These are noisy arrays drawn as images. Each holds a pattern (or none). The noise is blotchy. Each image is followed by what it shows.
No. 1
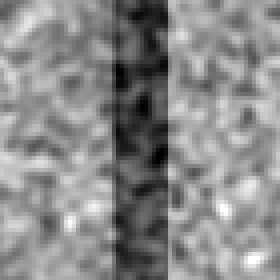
one vertical stripe
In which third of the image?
middle
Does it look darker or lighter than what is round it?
darker
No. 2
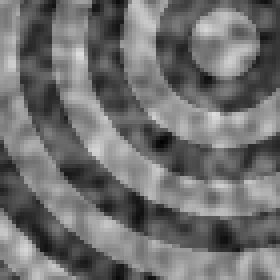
rings round one point
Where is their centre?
top right
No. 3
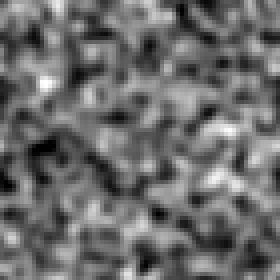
only noise
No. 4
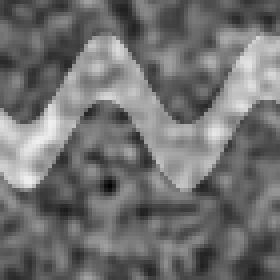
a wavy band
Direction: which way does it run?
left to right
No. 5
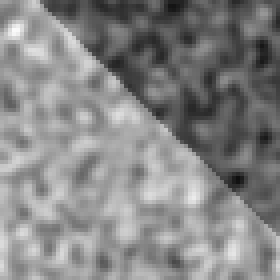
a sharp edge
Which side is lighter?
bottom left
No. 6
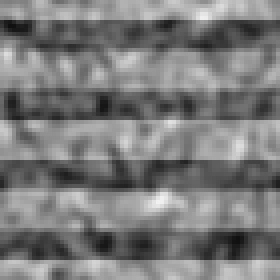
horizontal stripes
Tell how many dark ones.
4
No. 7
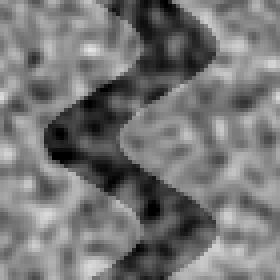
a wavy band
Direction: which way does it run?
top to bottom
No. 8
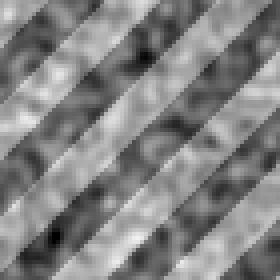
diagonal stripes
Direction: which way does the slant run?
bottom left to top right
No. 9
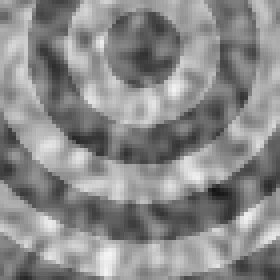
rings round one point
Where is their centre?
top middle
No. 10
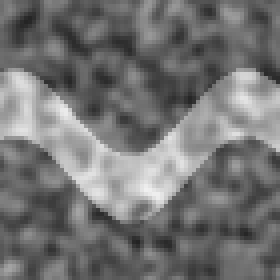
a wavy band
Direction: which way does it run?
left to right
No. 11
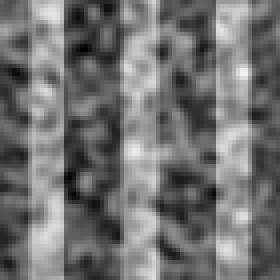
vertical stripes
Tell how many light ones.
3
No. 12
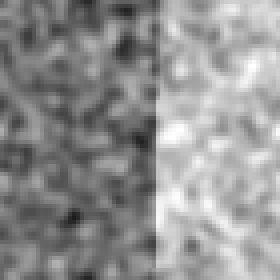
a sharp edge
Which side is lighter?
right
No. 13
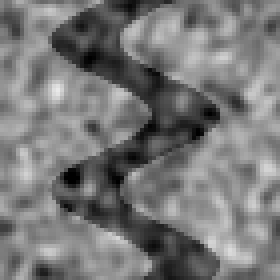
a wavy band
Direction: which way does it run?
top to bottom
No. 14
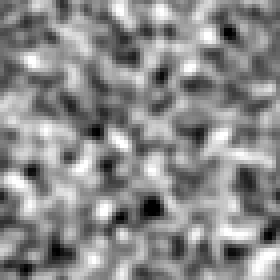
only noise
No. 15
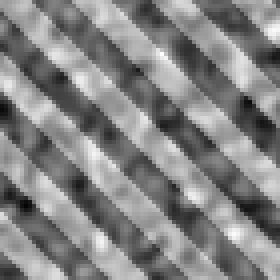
diagonal stripes
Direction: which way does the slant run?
top left to bottom right
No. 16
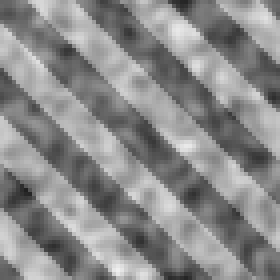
diagonal stripes
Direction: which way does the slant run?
top left to bottom right
